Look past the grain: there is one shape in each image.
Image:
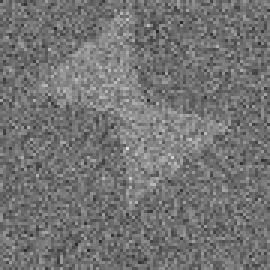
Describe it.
light bow tie
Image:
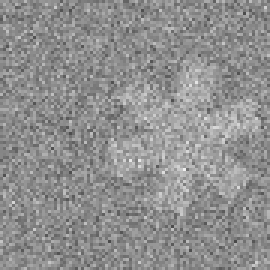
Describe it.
light asterisk
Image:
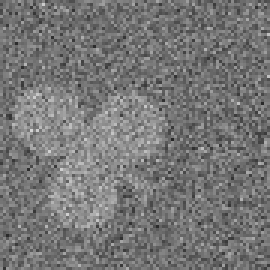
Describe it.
light club
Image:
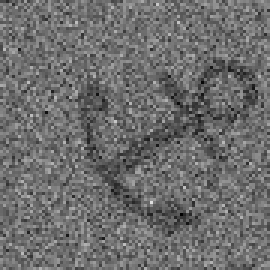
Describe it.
dark anchor
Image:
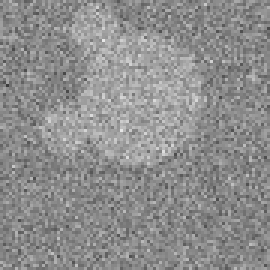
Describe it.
light bear's head
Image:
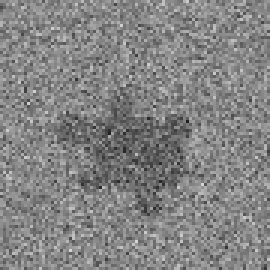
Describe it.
dark turtle
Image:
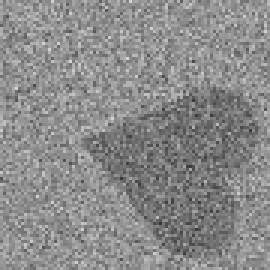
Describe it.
dark heart
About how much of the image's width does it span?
two thirds
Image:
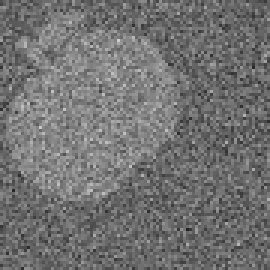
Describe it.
light apple
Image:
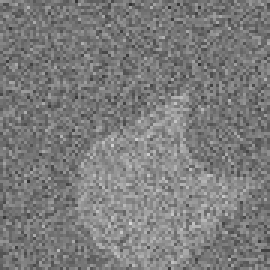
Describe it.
light cat's head
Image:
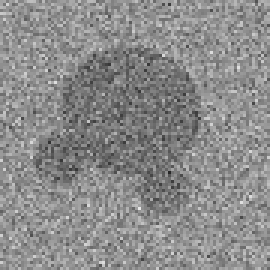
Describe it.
dark bear's head
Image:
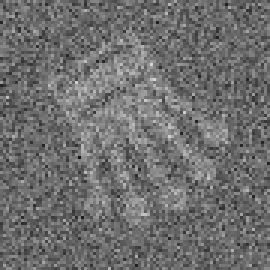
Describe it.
light chess queen
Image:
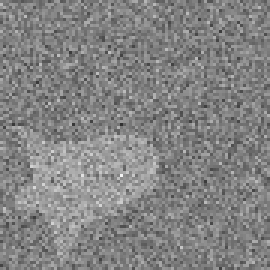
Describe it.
light bell
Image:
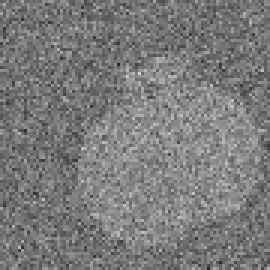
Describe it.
light apple
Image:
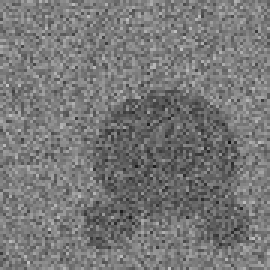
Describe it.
dark bear's head
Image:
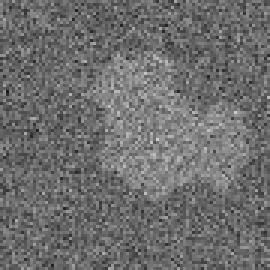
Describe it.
light car
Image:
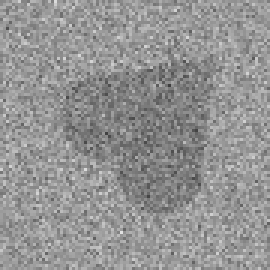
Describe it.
dark heart
